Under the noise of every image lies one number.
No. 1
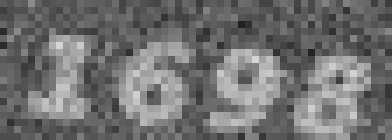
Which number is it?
1698
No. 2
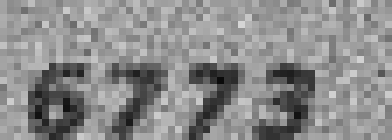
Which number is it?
6773
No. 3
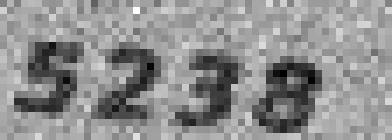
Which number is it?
5238
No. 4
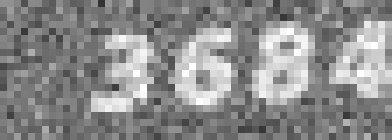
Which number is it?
3684
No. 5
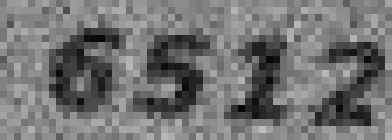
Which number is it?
6512
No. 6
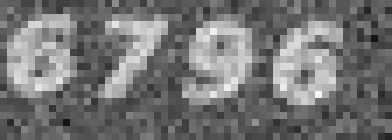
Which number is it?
6796
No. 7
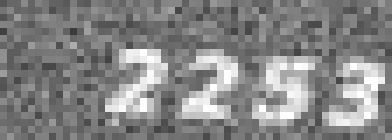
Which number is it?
2253
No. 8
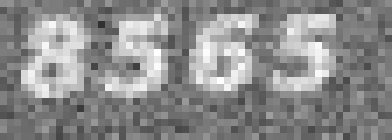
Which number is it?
8565
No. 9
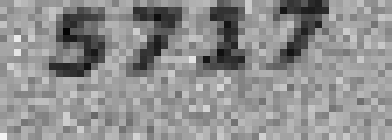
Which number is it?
5717
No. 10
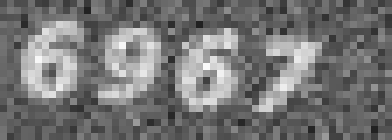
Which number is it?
6967
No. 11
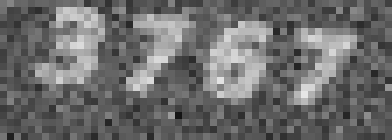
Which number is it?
3767
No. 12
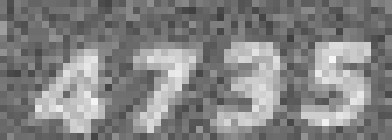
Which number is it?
4735
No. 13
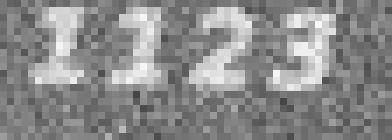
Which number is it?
1123
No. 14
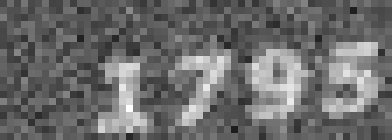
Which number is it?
1795
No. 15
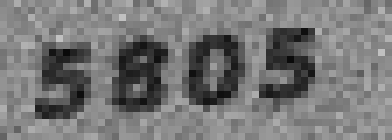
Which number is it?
5805
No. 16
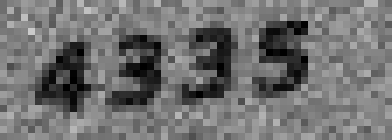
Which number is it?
4335
